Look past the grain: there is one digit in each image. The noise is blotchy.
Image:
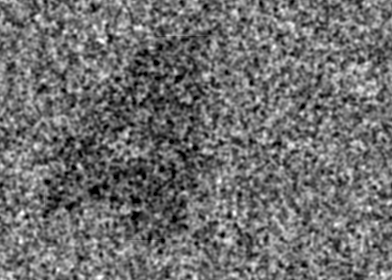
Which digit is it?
4
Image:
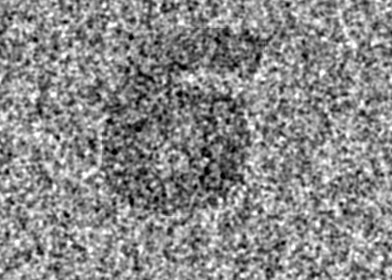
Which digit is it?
6
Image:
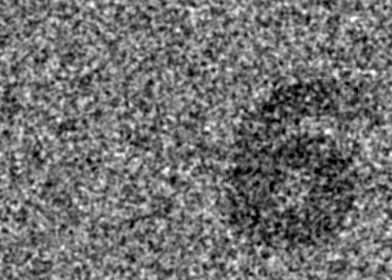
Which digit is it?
6
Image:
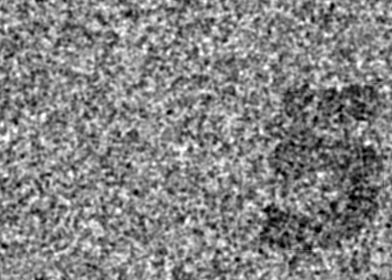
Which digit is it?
5
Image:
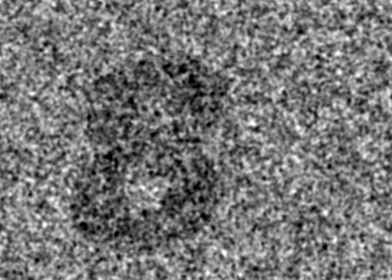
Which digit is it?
8
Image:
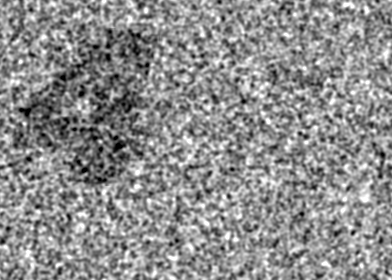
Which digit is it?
4
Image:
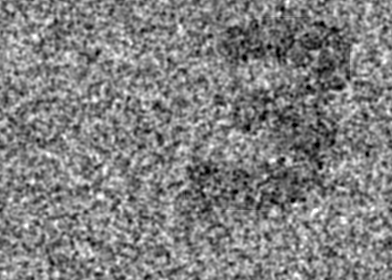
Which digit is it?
3
